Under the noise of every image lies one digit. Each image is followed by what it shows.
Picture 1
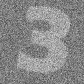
light 3
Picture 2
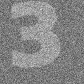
light 3
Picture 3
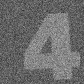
light 4
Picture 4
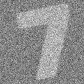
light 7
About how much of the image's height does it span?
nearly all
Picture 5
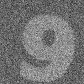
light 9
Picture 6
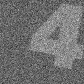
light 4
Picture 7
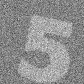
light 5
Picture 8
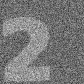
light 2
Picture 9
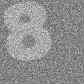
light 8
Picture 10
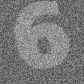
light 6
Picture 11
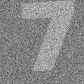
light 7
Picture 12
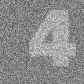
light 4
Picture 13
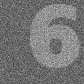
light 6
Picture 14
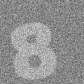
light 8
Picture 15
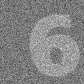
light 6
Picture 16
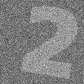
light 2
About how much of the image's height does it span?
nearly all
